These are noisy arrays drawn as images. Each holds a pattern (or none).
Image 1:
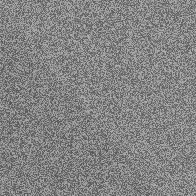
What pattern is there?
a sharp edge
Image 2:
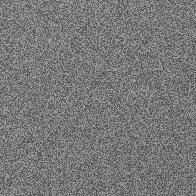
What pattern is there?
a smooth slope
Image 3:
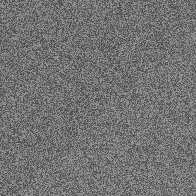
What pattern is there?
a sharp edge
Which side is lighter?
bottom right
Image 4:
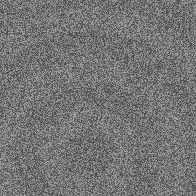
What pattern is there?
rings round one point
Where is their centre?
bottom middle
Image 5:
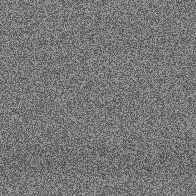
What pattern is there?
one horizontal stripe
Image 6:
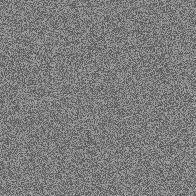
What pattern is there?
only noise
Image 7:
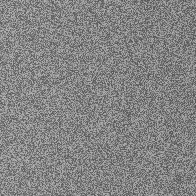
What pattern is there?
a smooth slope
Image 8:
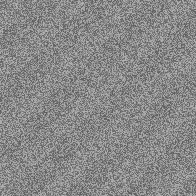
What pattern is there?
diagonal stripes
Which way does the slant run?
bottom left to top right
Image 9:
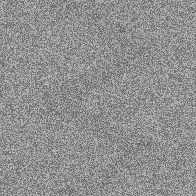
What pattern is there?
a wavy band
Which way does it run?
top to bottom
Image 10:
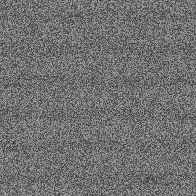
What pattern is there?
horizontal stripes
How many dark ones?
6
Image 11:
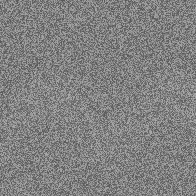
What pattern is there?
a wavy band
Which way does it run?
left to right
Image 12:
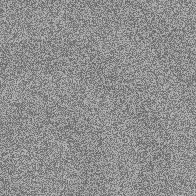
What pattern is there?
rings round one point
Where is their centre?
bottom left
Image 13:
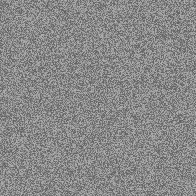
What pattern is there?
only noise
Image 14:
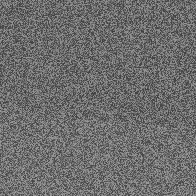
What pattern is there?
a sharp edge
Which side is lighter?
bottom
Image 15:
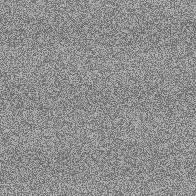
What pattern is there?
horizontal stripes
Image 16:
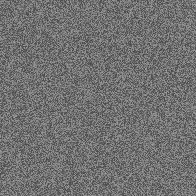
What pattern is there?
only noise
